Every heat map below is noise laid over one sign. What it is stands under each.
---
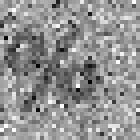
percent sign
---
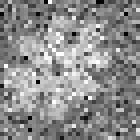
hash sign
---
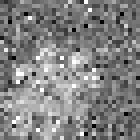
hash sign
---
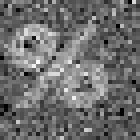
percent sign
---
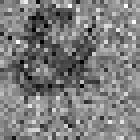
ampersand
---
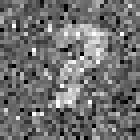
question mark
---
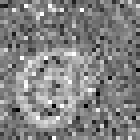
at sign
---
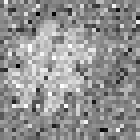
hash sign
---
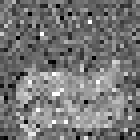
approximately sign
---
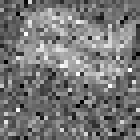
approximately sign
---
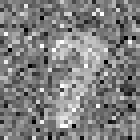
question mark
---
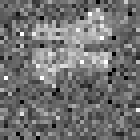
not-equal sign
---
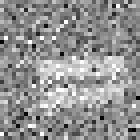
equals sign
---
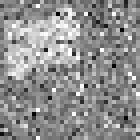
not-equal sign
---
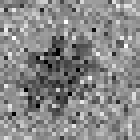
hash sign
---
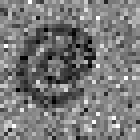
at sign
